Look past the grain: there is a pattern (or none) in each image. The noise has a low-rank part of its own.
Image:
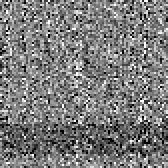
one band of rows
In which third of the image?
bottom
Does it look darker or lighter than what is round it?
darker
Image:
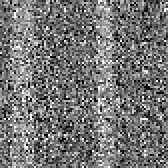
bands of columns
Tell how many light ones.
2
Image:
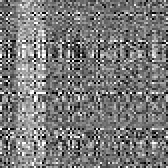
one band of columns
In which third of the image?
left
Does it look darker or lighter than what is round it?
lighter
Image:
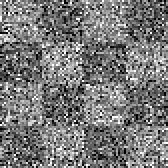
a checkerboard
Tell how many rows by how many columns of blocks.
4 by 4
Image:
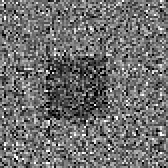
one block
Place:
centre
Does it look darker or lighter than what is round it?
darker
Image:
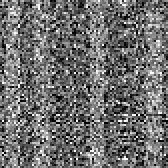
bands of columns
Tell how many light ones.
4
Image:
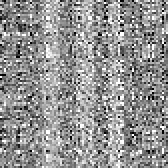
bands of columns
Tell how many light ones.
3
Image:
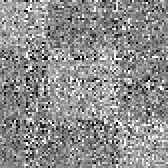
blocks along the diagonal
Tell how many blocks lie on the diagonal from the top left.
3
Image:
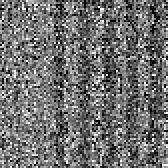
bands of columns
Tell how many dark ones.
5
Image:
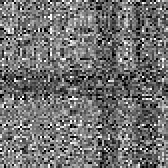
bands of rows crossing bands of columns
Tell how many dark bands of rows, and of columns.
1 and 2
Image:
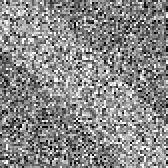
a diagonal band
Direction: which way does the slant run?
top left to bottom right
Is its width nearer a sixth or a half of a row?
a half
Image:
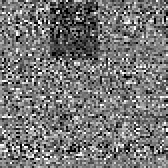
one block
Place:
top middle
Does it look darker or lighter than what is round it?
darker
